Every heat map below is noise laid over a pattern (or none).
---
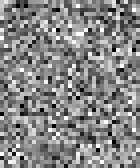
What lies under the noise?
only noise
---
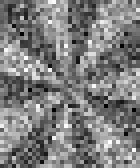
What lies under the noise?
spokes from one point
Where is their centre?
centre
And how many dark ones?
7
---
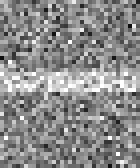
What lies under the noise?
one horizontal stripe
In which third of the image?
middle
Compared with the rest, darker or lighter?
lighter
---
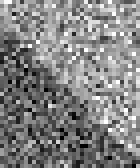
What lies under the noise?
a sharp edge
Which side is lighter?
top right
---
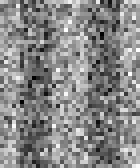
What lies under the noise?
vertical stripes
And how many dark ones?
2
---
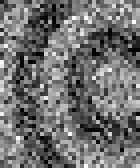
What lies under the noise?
rings round one point
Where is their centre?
middle right
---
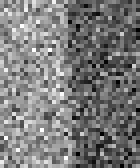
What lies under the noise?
a sharp edge
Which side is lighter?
left
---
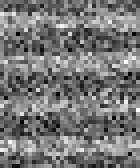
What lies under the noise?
horizontal stripes
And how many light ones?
4
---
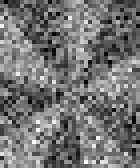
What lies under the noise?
spokes from one point
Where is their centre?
centre
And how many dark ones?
5
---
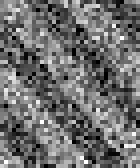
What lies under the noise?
diagonal stripes
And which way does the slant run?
top left to bottom right
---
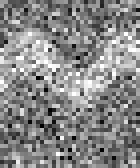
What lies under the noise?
a wavy band
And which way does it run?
left to right
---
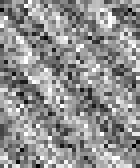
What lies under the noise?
diagonal stripes
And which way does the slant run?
top left to bottom right
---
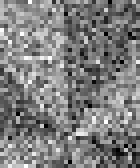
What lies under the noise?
spokes from one point
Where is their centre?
bottom middle
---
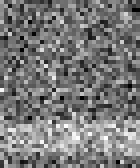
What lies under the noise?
one horizontal stripe
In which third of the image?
bottom
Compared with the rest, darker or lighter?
lighter
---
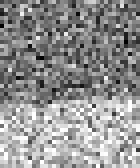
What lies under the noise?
a sharp edge
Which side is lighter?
bottom
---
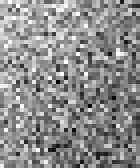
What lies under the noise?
a smooth slope
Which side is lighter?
top left
